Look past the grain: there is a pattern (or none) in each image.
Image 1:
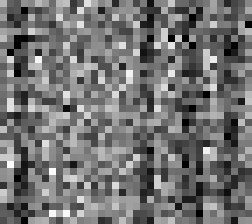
bands of columns
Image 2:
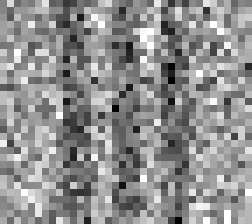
bands of columns
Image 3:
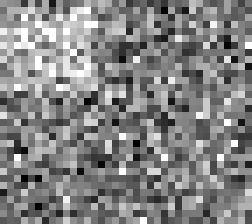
one block
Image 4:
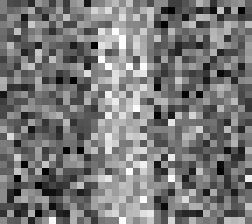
one band of columns
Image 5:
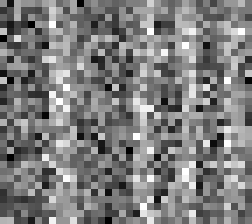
bands of columns
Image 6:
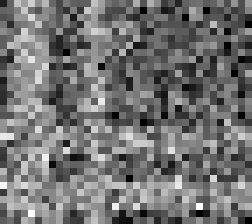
bands of rows crossing bands of columns
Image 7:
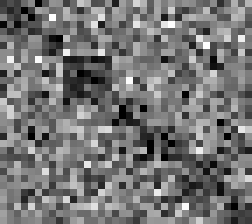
blocks along the diagonal
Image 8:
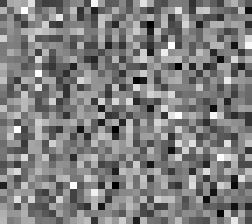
only noise
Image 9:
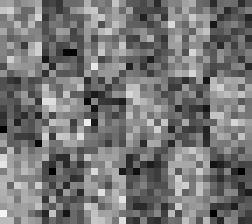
a checkerboard
